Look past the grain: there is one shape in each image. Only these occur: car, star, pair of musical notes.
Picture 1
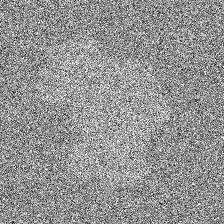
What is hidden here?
light car
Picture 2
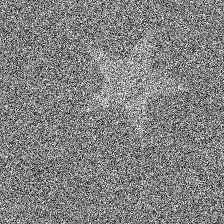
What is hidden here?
light star
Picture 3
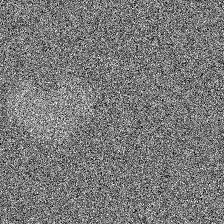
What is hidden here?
light car, middle left
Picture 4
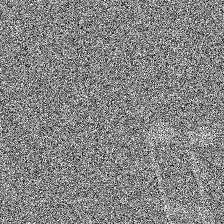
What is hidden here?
light pair of musical notes, bottom right
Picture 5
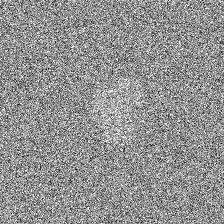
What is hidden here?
light car, centre
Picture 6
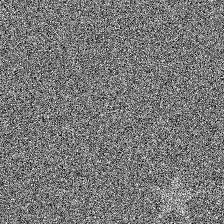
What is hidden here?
light star, bottom right
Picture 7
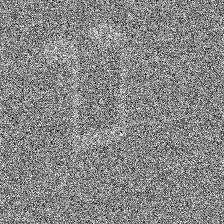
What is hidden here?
light pair of musical notes
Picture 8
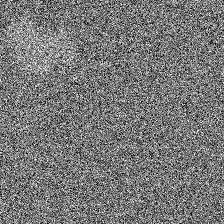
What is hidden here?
light car, top left
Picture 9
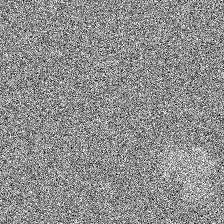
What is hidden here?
light car, bottom right
